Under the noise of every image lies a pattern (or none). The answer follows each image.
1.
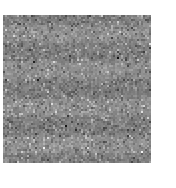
horizontal stripes
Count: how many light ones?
4
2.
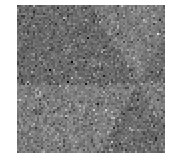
spokes from one point
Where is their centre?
middle right
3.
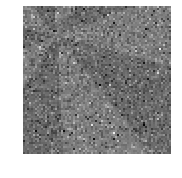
spokes from one point
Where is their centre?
top left
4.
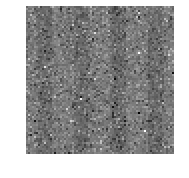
vertical stripes
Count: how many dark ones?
4
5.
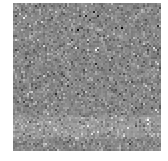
one horizontal stripe
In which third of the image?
bottom
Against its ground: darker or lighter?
lighter
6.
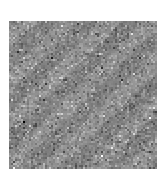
diagonal stripes
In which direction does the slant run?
bottom left to top right
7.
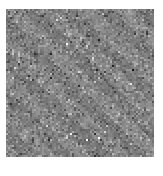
diagonal stripes
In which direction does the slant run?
top left to bottom right
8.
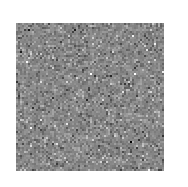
only noise
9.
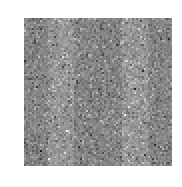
vertical stripes
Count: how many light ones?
2
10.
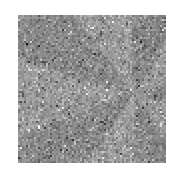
spokes from one point
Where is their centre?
middle right
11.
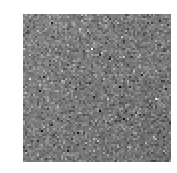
a smooth slope
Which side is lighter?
top left
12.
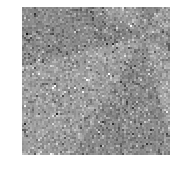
spokes from one point
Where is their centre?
top right
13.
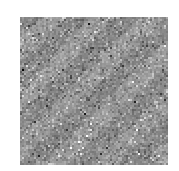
diagonal stripes
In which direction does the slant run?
bottom left to top right
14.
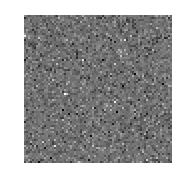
only noise
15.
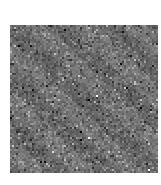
diagonal stripes
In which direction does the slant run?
top left to bottom right
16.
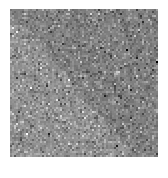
a sharp edge
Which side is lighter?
bottom left
